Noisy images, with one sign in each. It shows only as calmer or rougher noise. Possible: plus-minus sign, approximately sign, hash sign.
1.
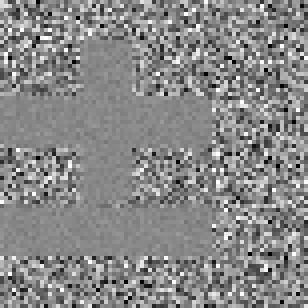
plus-minus sign
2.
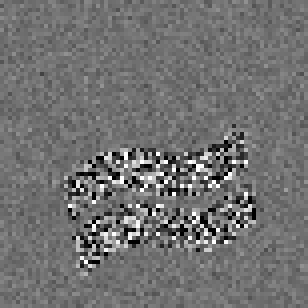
approximately sign
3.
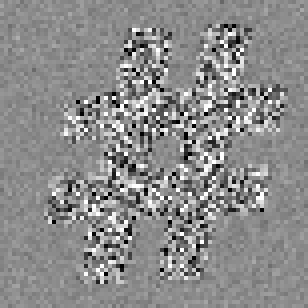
hash sign
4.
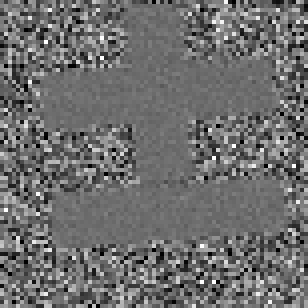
plus-minus sign
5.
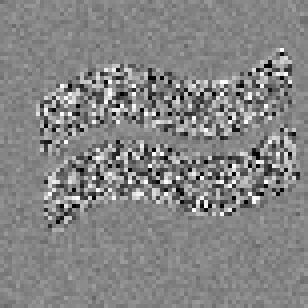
approximately sign
